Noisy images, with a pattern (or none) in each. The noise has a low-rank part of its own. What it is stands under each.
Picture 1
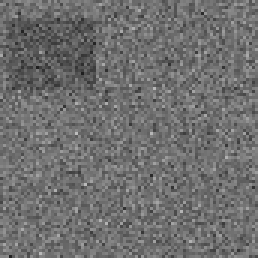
one block
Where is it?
top left
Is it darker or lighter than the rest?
darker
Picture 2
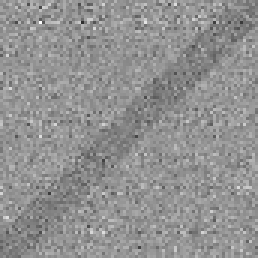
a diagonal band
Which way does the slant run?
bottom left to top right
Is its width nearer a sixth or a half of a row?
a sixth
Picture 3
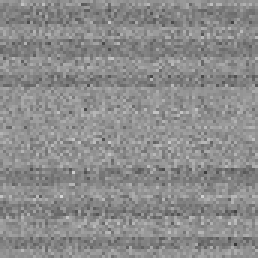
bands of rows
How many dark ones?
6
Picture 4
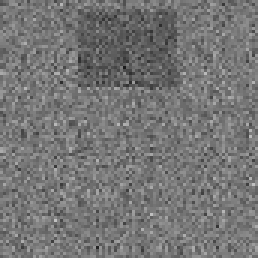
one block
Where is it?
top middle
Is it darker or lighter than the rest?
darker
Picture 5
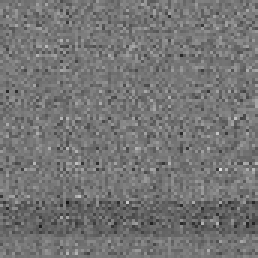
one band of rows
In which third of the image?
bottom
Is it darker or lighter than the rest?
darker
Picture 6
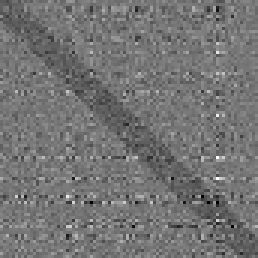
a diagonal band
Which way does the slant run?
top left to bottom right
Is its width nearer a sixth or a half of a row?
a sixth
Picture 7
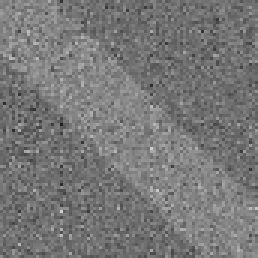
a diagonal band
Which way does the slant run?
top left to bottom right
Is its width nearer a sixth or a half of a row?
a half
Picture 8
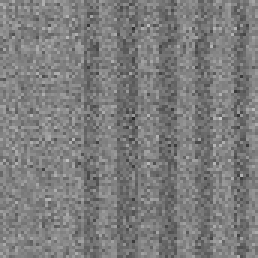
bands of columns
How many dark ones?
5
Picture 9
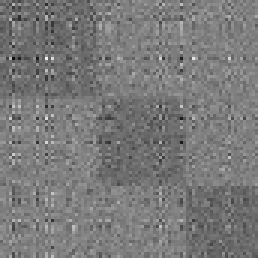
blocks along the diagonal
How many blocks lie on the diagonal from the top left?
3
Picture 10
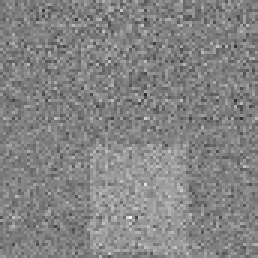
one block
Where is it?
bottom middle
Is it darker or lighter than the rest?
lighter
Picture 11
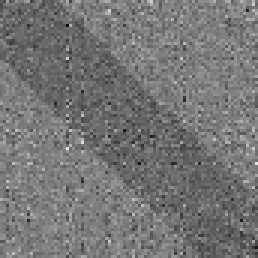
a diagonal band
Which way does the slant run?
top left to bottom right
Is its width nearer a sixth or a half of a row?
a half
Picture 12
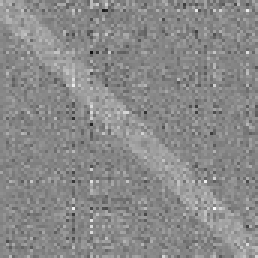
a diagonal band
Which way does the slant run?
top left to bottom right
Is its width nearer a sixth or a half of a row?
a sixth
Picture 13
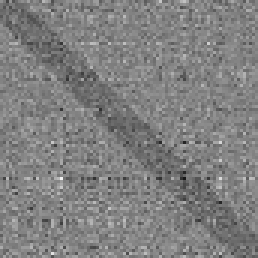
a diagonal band
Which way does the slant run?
top left to bottom right
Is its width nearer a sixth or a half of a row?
a sixth
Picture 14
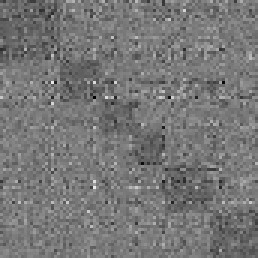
blocks along the diagonal
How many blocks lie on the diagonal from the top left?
6
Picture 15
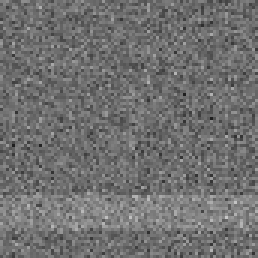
one band of rows
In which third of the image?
bottom
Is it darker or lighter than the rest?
lighter
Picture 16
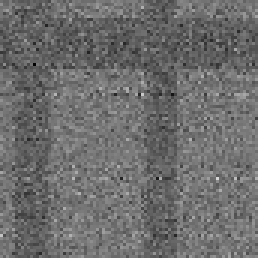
bands of rows crossing bands of columns
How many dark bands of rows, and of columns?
1 and 2
